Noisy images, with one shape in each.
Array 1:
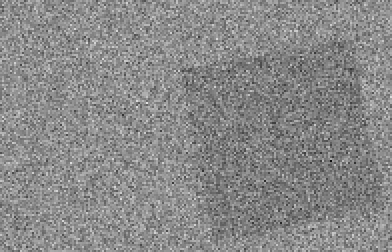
square
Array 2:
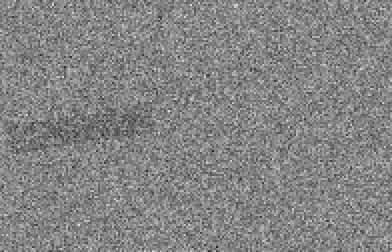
bar
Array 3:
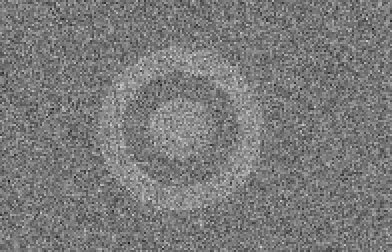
bullseye
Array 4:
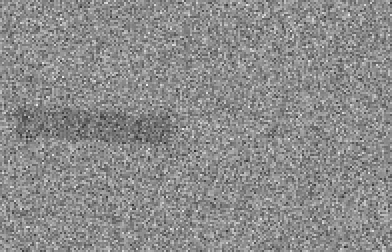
bar
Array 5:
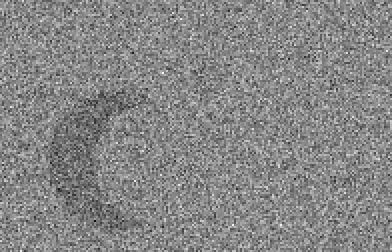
crescent
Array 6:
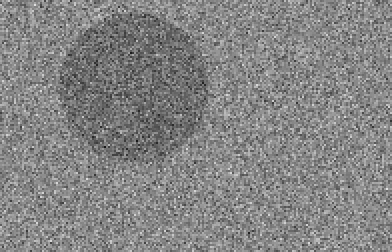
disc
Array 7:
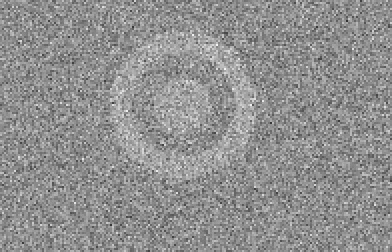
bullseye
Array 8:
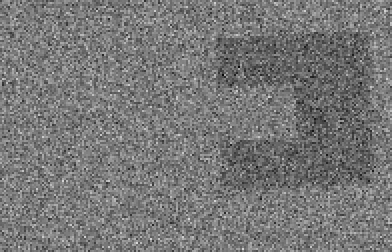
square with a notch
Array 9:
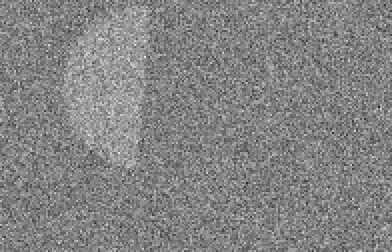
half disc
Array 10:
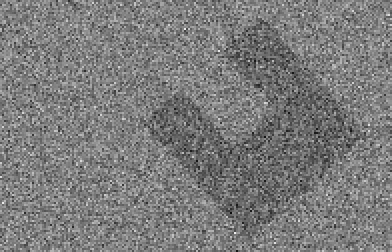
square with a notch
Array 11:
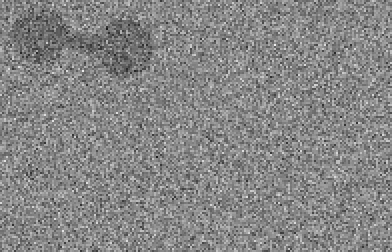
dumbbell
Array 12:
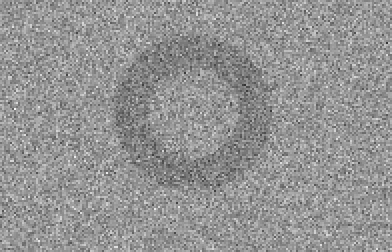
ring
